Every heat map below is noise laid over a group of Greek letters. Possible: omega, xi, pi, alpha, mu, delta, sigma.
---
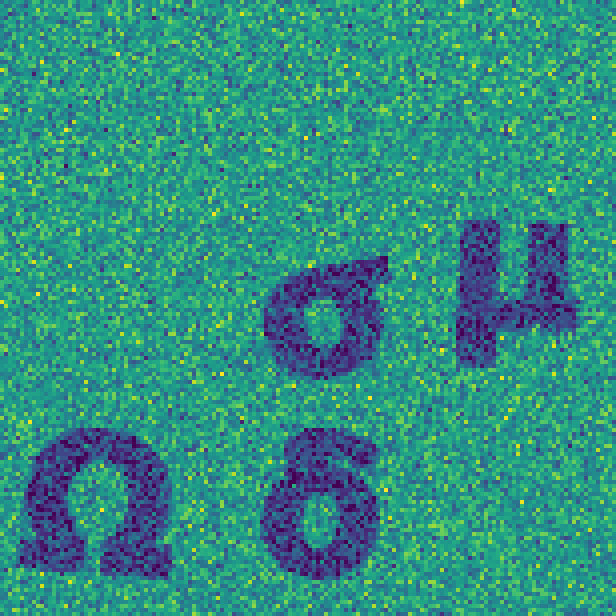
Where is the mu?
middle right
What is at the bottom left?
omega
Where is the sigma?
centre
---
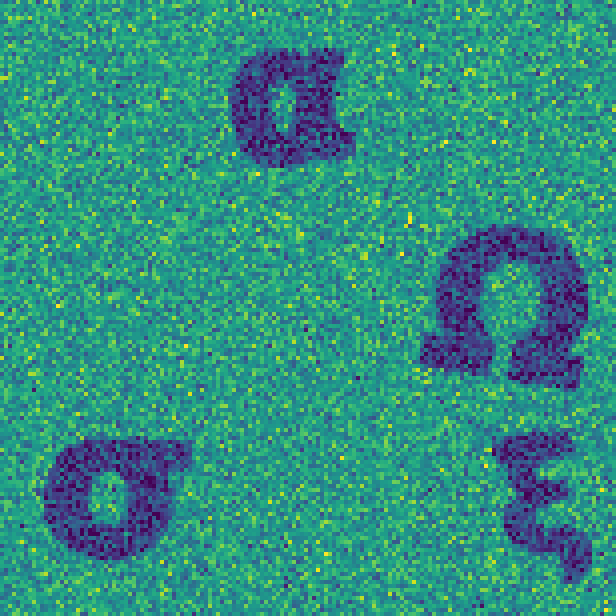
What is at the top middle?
alpha
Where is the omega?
middle right
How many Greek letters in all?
4
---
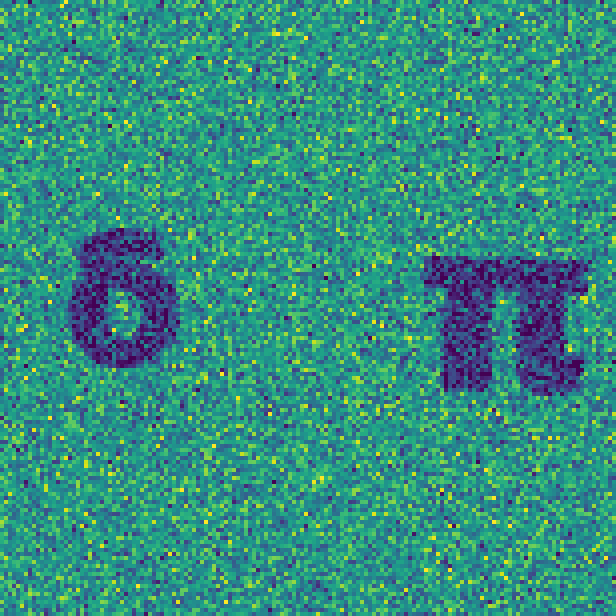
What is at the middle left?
delta
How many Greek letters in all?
2
